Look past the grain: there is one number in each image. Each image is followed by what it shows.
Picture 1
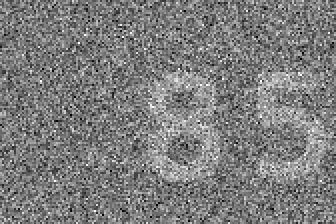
85
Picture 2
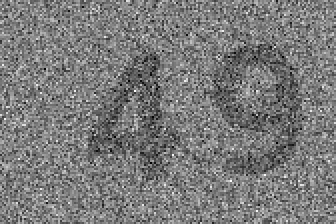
49
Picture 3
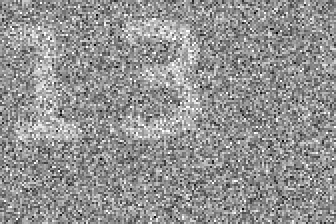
13
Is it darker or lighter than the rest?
lighter
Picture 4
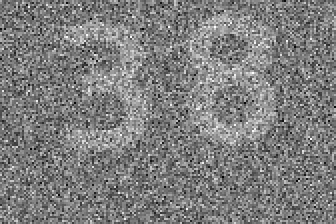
38
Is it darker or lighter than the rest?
lighter
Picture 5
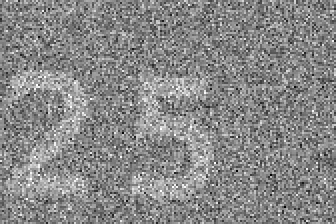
25
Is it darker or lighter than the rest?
lighter
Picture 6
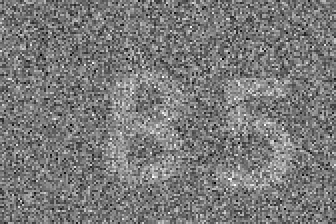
85
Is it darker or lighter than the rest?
lighter
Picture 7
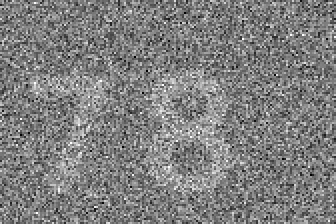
78
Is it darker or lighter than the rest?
lighter
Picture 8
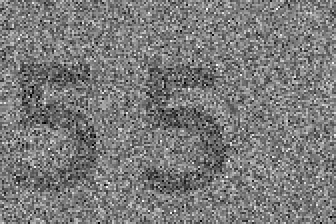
55
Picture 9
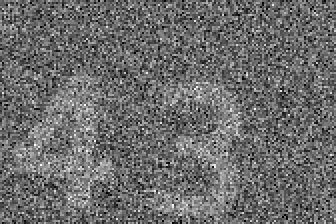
43
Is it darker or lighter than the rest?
lighter
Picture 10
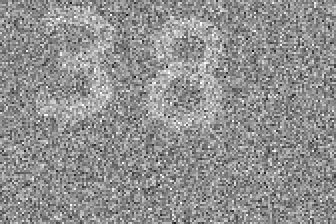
38
